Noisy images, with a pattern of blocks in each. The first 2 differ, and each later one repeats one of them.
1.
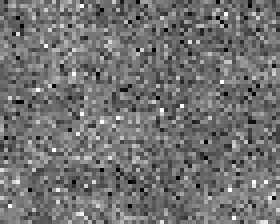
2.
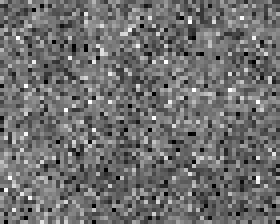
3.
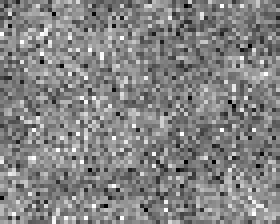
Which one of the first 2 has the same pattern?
1
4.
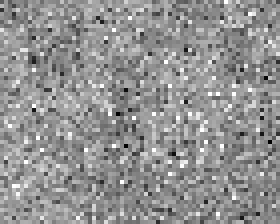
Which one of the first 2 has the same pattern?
2
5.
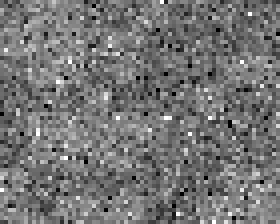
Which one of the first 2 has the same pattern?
1
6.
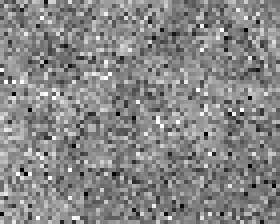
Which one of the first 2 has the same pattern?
2
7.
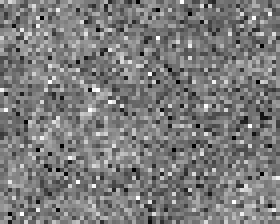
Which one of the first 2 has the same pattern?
1
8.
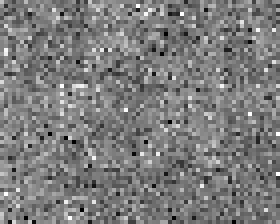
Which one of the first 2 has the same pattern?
2
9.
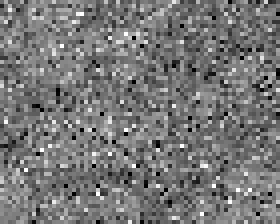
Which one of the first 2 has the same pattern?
1
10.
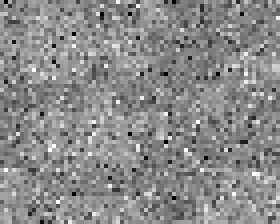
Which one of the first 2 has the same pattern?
1
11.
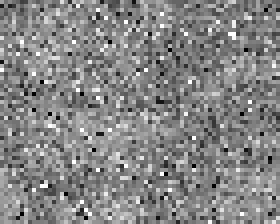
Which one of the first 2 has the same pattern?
1
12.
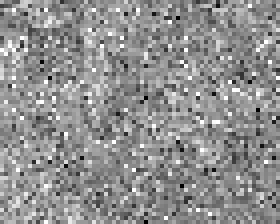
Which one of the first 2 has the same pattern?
2
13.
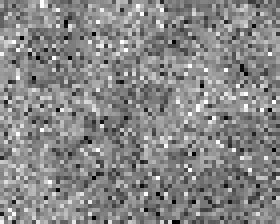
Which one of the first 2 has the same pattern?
2
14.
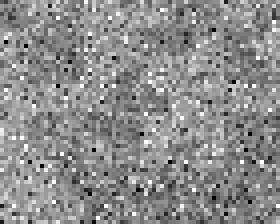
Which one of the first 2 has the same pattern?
2
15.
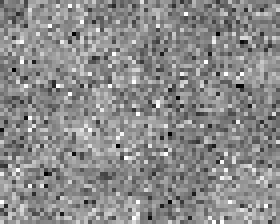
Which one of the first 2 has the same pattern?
1
